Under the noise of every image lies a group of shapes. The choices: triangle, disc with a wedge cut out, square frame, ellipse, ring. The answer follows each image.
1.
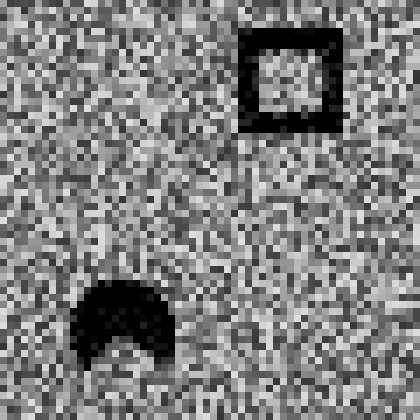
top right: dark square frame; bottom left: dark disc with a wedge cut out
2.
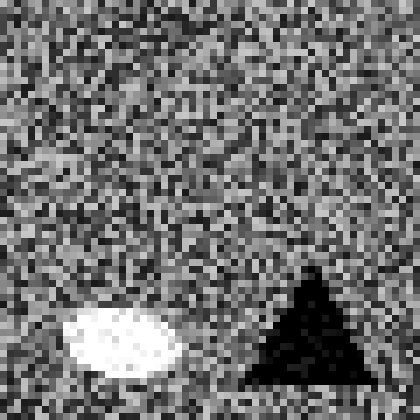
bottom left: light ellipse; bottom right: dark triangle
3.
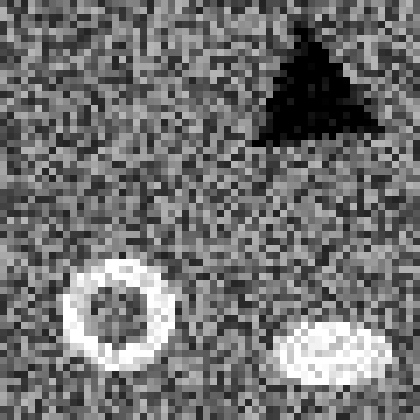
top right: dark triangle; bottom left: light ring; bottom right: light ellipse
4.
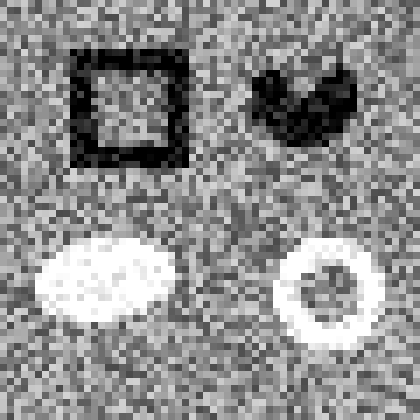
top left: dark square frame; top right: dark disc with a wedge cut out; bottom left: light ellipse; bottom right: light ring
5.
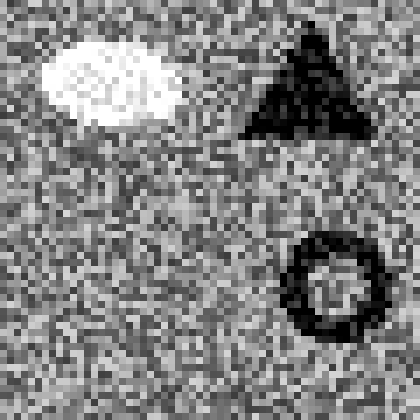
top left: light ellipse; top right: dark triangle; bottom right: dark ring
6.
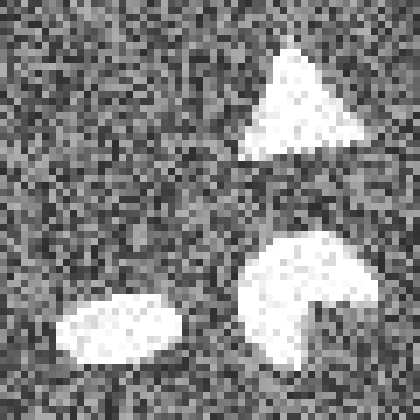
top right: light triangle; bottom left: light ellipse; bottom right: light disc with a wedge cut out
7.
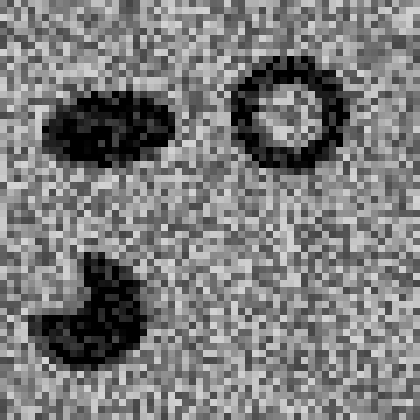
top left: dark ellipse; top right: dark ring; bottom left: dark disc with a wedge cut out
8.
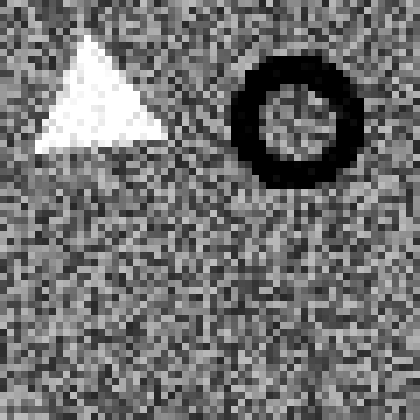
top left: light triangle; top right: dark ring
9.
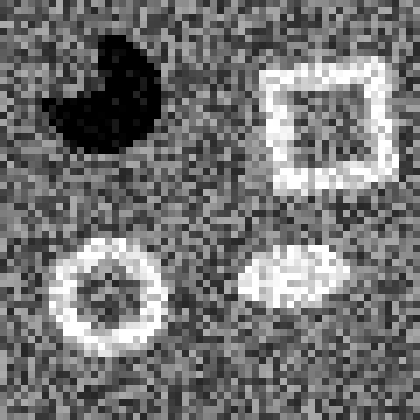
top left: dark disc with a wedge cut out; top right: light square frame; bottom left: light ring; bottom right: light ellipse
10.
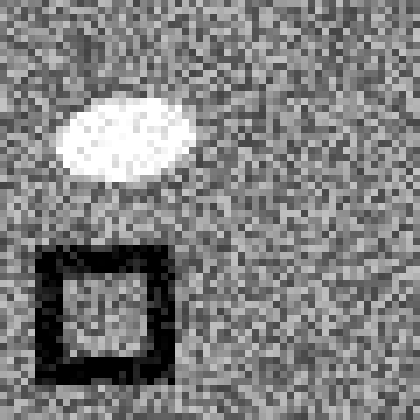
top left: light ellipse; bottom left: dark square frame
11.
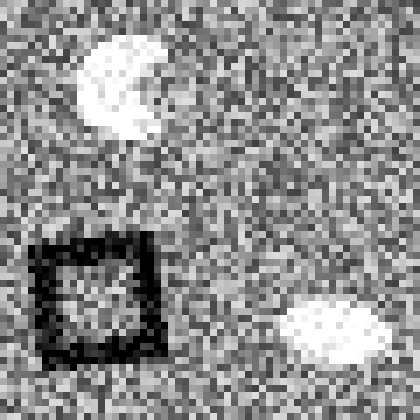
top left: light disc with a wedge cut out; bottom left: dark square frame; bottom right: light ellipse
